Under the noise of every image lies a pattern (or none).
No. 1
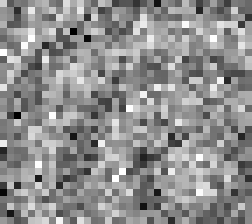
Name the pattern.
rings round one point
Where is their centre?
bottom right
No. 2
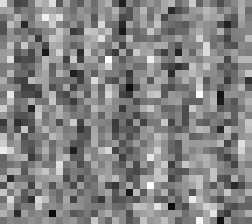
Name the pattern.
vertical stripes
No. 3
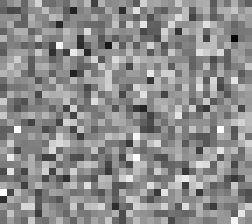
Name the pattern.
only noise
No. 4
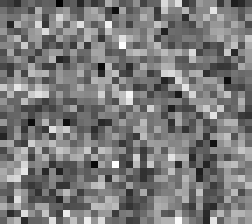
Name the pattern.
rings round one point
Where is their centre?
bottom left
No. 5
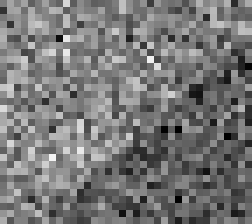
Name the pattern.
a sharp edge
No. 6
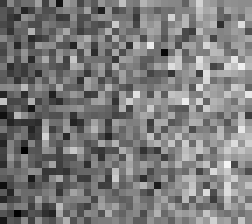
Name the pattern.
a smooth slope
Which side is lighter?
right
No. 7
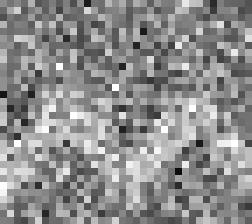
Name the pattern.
a wavy band
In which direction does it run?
left to right
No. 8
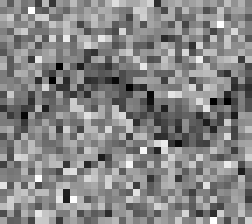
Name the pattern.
a wavy band
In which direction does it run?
left to right
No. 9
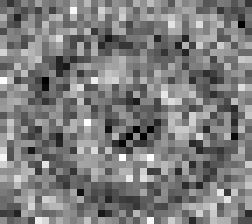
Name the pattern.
rings round one point
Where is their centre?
centre
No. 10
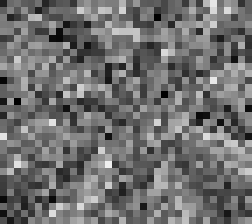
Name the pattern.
spokes from one point
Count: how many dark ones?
8
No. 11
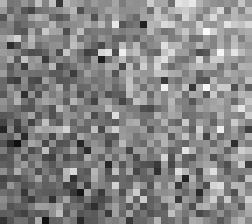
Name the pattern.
a smooth slope
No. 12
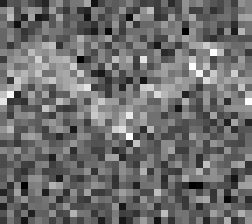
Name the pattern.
a wavy band
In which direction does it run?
left to right
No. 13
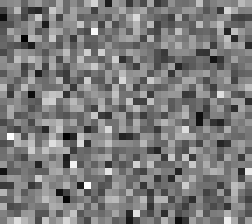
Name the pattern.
only noise
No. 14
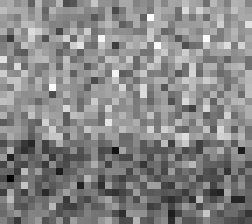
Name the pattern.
a sharp edge
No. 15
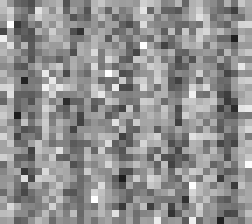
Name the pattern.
vertical stripes
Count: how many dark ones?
5
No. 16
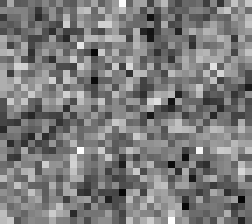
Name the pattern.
spokes from one point
